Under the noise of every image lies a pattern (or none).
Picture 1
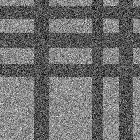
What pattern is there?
bands of rows crossing bands of columns
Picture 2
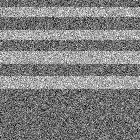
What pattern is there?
bands of rows
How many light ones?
4
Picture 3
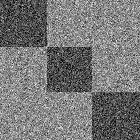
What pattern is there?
blocks along the diagonal
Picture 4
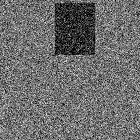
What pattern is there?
one block
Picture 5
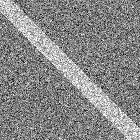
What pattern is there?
a diagonal band
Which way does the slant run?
top left to bottom right
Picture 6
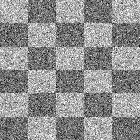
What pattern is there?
a checkerboard
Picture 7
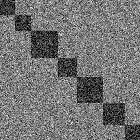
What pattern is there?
blocks along the diagonal
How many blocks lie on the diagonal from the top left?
7
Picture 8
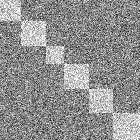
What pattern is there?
blocks along the diagonal
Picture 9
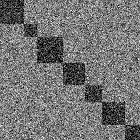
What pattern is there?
blocks along the diagonal
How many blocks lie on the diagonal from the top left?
7
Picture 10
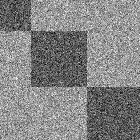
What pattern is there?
blocks along the diagonal
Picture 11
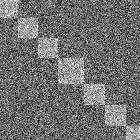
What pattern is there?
blocks along the diagonal
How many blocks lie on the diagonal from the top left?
7
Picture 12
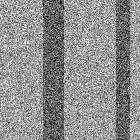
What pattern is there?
bands of columns
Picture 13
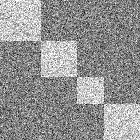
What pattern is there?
blocks along the diagonal
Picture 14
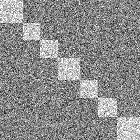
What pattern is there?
blocks along the diagonal
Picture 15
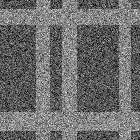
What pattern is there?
bands of rows crossing bands of columns
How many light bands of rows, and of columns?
2 and 3
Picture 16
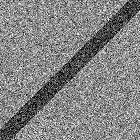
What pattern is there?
a diagonal band
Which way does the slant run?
bottom left to top right
